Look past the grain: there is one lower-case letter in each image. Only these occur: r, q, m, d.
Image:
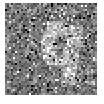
light q
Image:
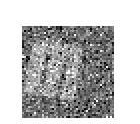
light m
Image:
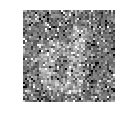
light d
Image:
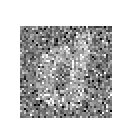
light d
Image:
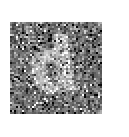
light d
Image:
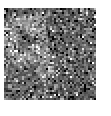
light q
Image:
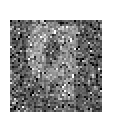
light q
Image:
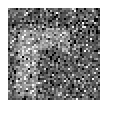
light r
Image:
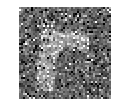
light r
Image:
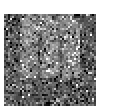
light m
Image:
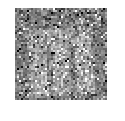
light m
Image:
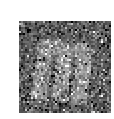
light m
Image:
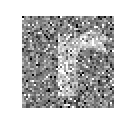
light r
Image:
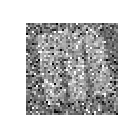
light m
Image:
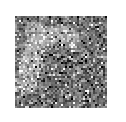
light r
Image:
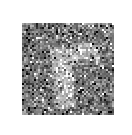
light r
